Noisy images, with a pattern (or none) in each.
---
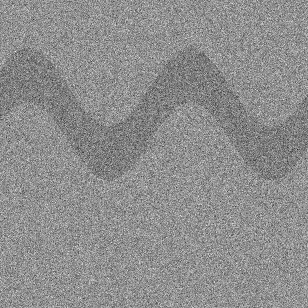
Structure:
a wavy band
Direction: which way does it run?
left to right
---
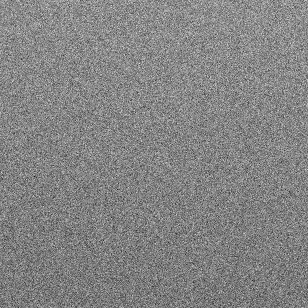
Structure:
a smooth slope
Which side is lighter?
top
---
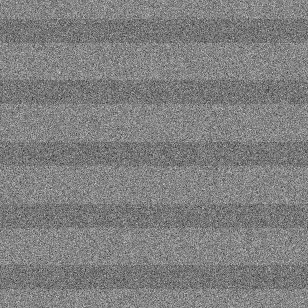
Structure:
horizontal stripes
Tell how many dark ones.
5
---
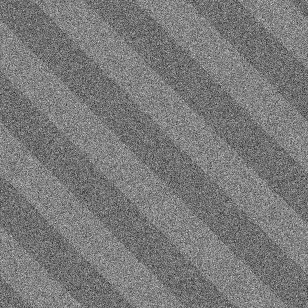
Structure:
diagonal stripes
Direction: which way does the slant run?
top left to bottom right
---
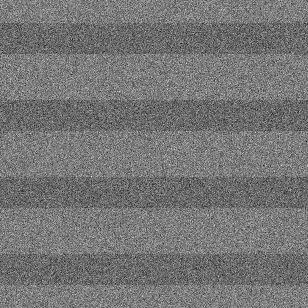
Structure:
horizontal stripes
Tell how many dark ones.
4
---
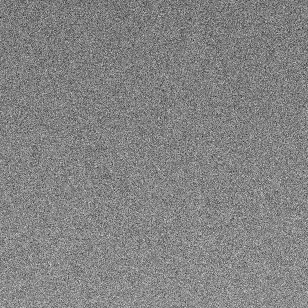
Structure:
a smooth slope
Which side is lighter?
bottom
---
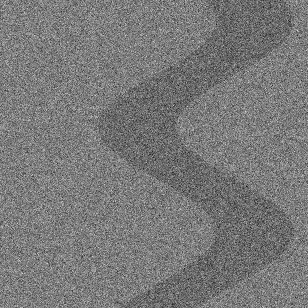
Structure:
a wavy band
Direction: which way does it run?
top to bottom
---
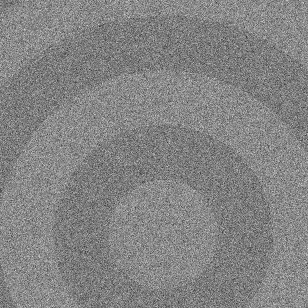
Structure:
rings round one point
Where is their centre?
bottom middle
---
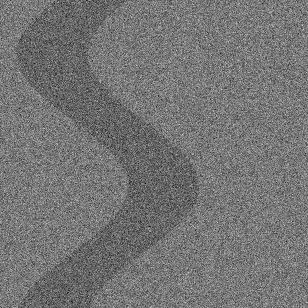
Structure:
a wavy band
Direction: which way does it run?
top to bottom
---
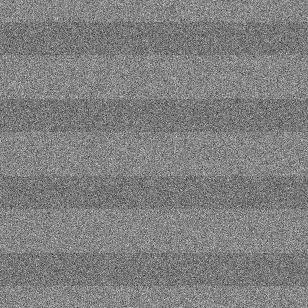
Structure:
horizontal stripes
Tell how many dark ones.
4
